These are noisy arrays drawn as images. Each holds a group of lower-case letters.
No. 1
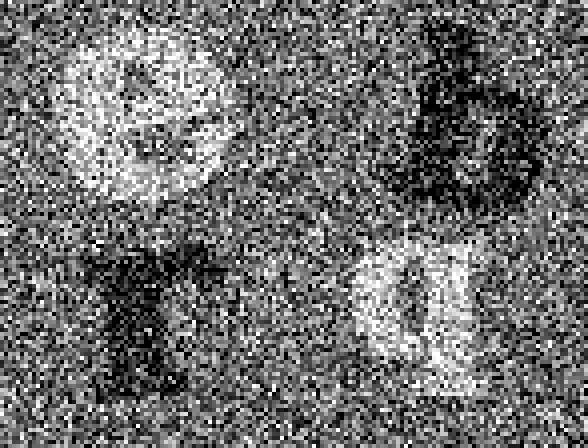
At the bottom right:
q
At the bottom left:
r
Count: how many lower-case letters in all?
4
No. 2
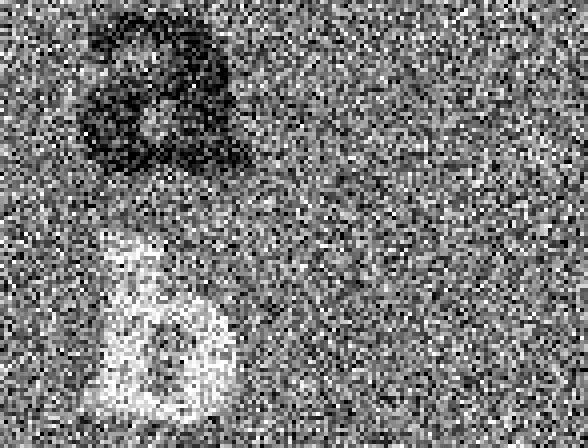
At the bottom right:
nothing
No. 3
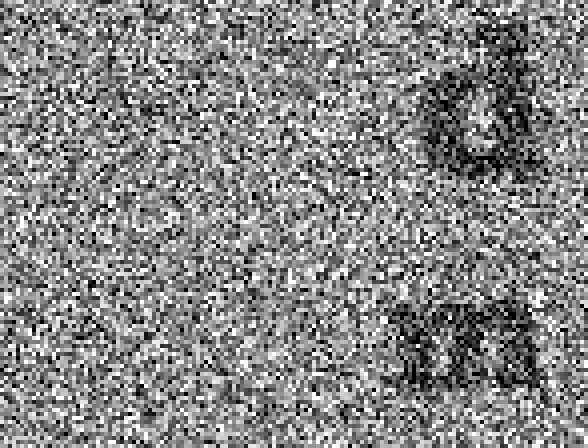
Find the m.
bottom right
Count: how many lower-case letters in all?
2
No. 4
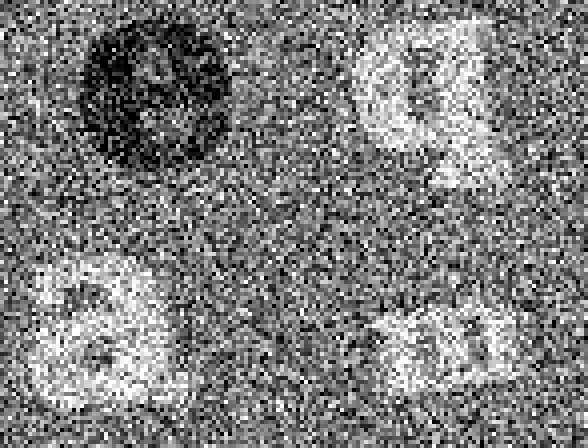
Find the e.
top left
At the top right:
q
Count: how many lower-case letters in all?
4
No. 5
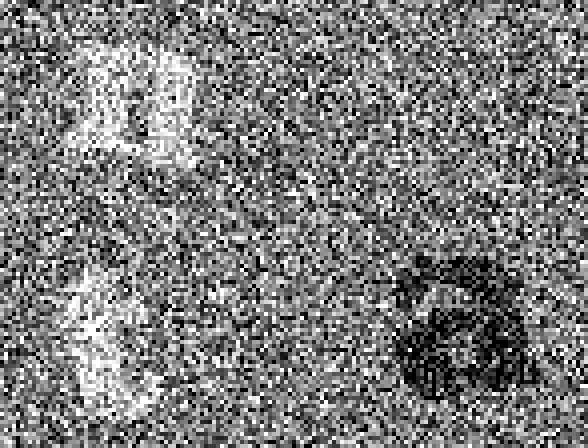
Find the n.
top left
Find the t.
bottom left
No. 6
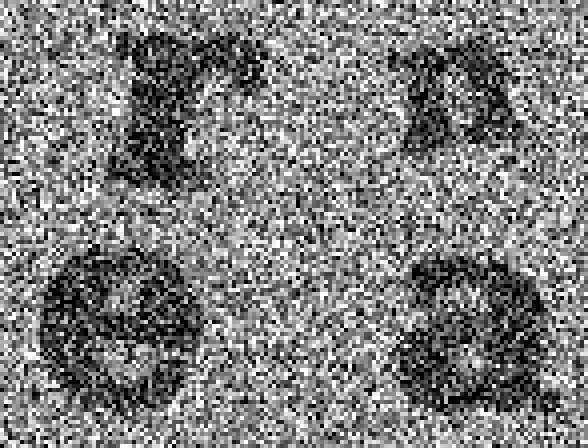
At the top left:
r
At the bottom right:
a
